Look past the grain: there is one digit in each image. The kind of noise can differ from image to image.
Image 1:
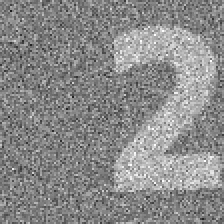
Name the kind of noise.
independent entries
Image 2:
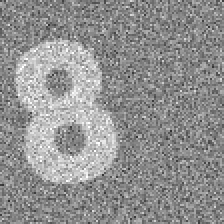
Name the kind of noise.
independent entries
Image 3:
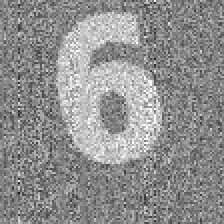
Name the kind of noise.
columns of uneven size
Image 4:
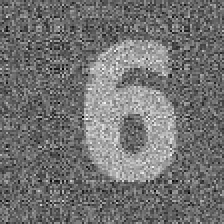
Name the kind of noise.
low rank plus noise
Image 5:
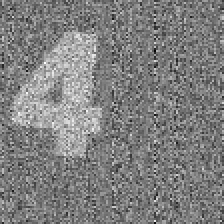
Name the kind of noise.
columns of uneven size
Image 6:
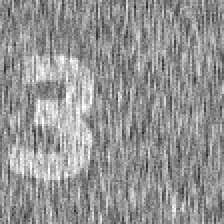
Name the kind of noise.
streaked along the columns
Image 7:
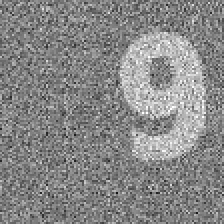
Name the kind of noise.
low rank plus noise
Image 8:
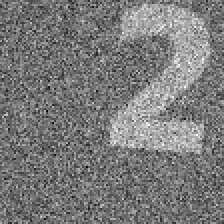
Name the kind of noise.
independent entries
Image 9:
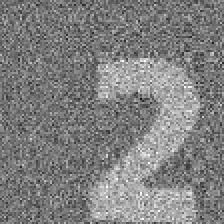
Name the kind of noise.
low rank plus noise
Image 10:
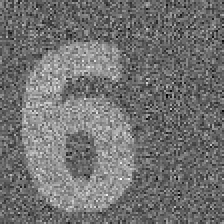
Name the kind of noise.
low rank plus noise
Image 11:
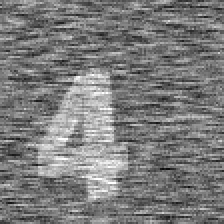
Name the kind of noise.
streaked along the rows
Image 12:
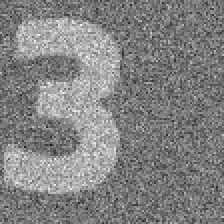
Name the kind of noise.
independent entries
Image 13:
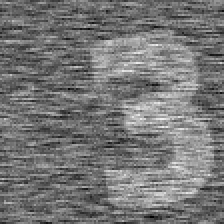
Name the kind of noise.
streaked along the rows
